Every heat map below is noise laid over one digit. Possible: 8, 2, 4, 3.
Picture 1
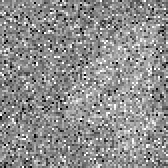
light 4
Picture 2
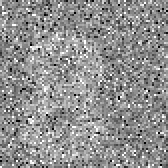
light 8
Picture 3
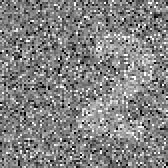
light 2
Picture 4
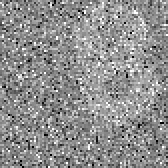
light 8
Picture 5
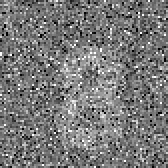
light 8
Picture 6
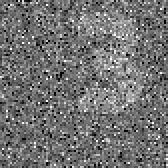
light 3
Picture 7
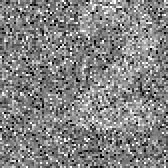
light 2
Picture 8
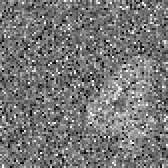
light 4
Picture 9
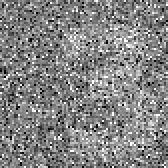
light 3
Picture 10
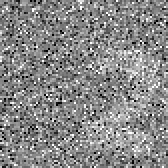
light 2
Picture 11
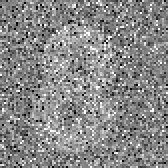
light 8
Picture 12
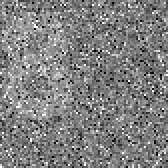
light 8
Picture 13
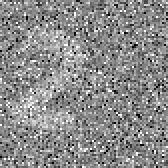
light 2
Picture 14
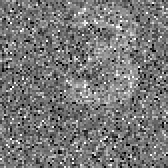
light 3
